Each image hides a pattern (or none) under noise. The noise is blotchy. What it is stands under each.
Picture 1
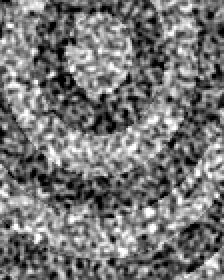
rings round one point
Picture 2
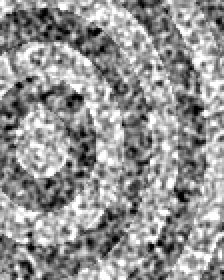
rings round one point
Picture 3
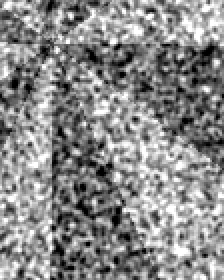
spokes from one point
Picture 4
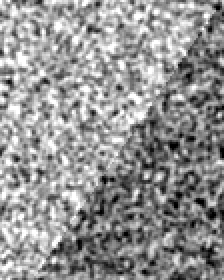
a sharp edge
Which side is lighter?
top left
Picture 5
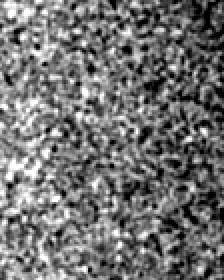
a smooth slope
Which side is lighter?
left
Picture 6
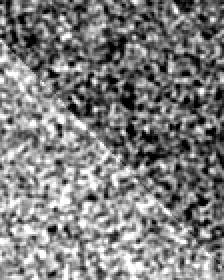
a sharp edge
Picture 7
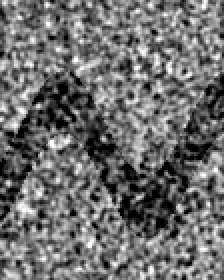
a wavy band
